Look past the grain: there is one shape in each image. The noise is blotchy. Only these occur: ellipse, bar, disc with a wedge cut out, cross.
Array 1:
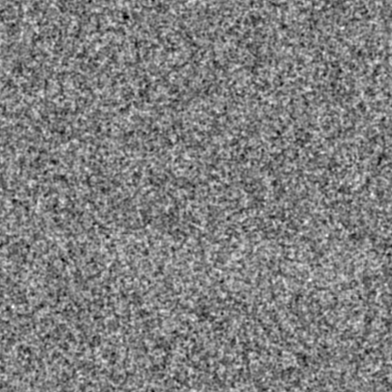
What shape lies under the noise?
bar
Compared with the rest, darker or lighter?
lighter
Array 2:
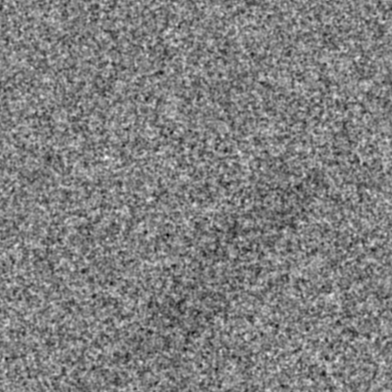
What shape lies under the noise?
bar
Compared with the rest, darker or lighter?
darker
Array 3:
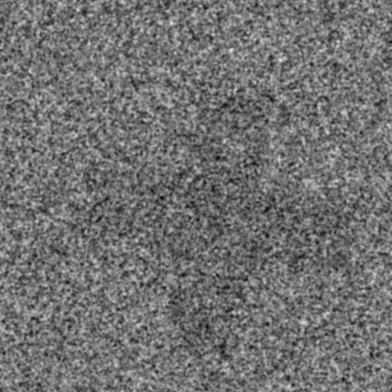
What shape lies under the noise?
cross
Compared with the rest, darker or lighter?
darker
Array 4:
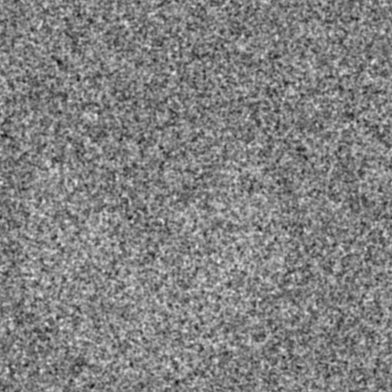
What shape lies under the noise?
disc with a wedge cut out
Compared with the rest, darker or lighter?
lighter
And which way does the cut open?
up
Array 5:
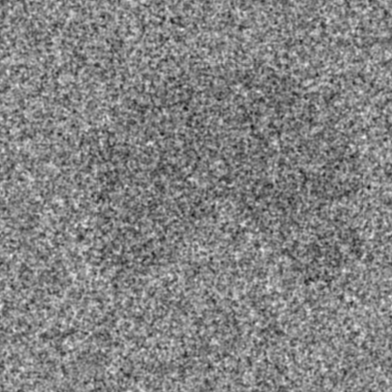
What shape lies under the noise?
disc with a wedge cut out
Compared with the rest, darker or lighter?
darker
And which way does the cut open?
down
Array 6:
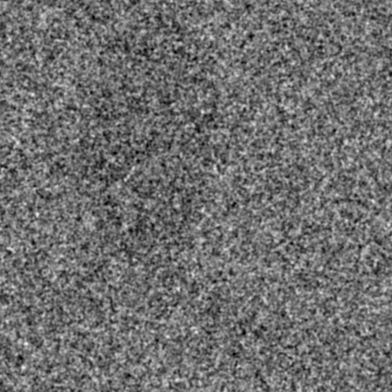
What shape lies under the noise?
ellipse
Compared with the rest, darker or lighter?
darker
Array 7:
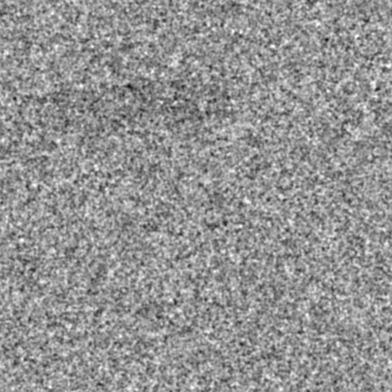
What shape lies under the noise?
bar
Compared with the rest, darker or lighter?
darker
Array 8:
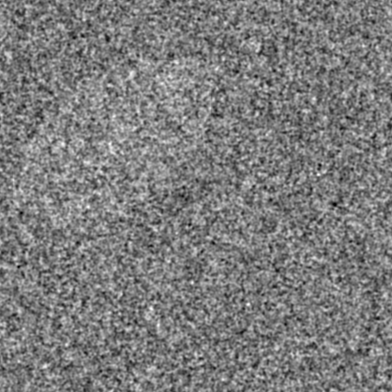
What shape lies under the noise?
ellipse
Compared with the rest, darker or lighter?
lighter
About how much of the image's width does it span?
half
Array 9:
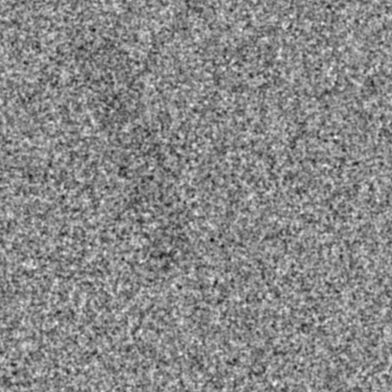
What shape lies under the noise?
bar
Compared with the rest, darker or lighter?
darker
